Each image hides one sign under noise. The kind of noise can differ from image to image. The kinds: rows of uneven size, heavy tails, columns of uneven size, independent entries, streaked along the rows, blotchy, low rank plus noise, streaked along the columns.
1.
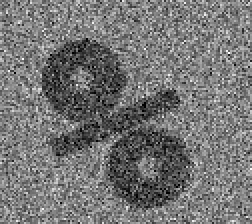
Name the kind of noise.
independent entries
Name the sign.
percent sign
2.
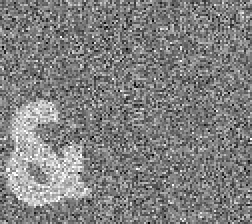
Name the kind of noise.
low rank plus noise
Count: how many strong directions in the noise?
three or four
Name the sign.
ampersand
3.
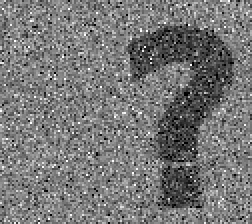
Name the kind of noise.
heavy tails
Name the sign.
question mark
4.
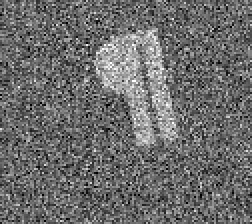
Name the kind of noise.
low rank plus noise
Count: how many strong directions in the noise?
five to eight
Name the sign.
pilcrow
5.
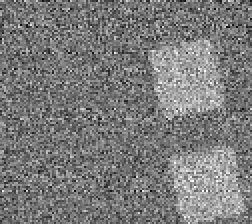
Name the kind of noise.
rows of uneven size
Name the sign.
colon
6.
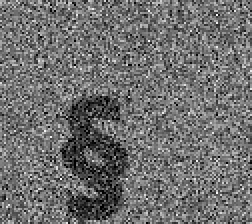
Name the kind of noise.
low rank plus noise
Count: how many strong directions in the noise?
two
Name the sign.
section sign
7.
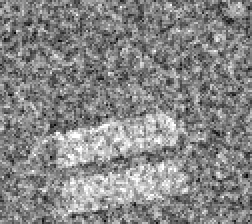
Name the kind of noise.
blotchy
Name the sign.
equals sign
